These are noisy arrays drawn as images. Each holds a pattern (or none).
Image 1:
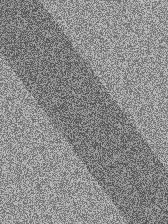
a diagonal band
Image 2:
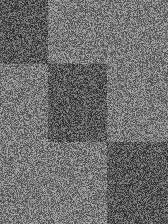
blocks along the diagonal
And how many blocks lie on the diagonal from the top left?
3
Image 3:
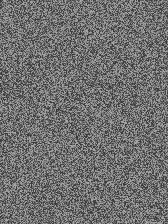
only noise
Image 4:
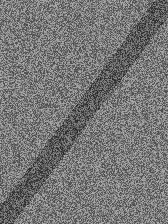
a diagonal band
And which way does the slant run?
bottom left to top right
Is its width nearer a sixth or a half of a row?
a sixth
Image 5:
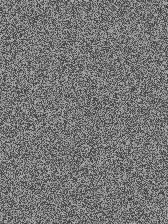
only noise
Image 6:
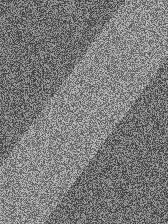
a diagonal band
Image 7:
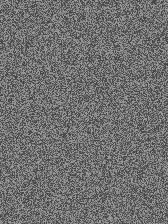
only noise
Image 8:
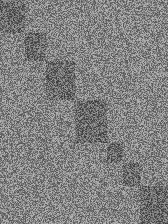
blocks along the diagonal
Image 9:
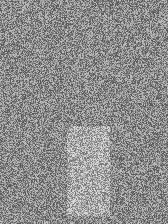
one block
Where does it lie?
bottom middle
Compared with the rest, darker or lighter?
lighter
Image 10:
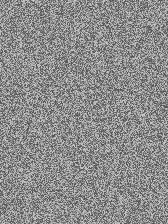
only noise
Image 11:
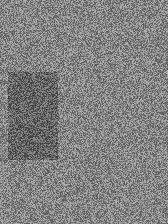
one block
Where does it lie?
middle left
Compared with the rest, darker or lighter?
darker
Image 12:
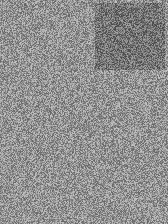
one block
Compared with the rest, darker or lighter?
darker
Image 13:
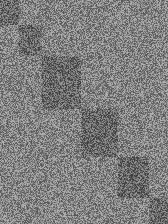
blocks along the diagonal
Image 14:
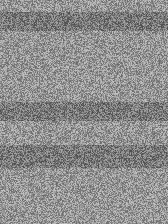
bands of rows
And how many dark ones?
3
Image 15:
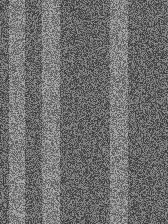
bands of columns
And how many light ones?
3
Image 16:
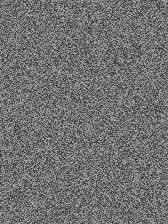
only noise
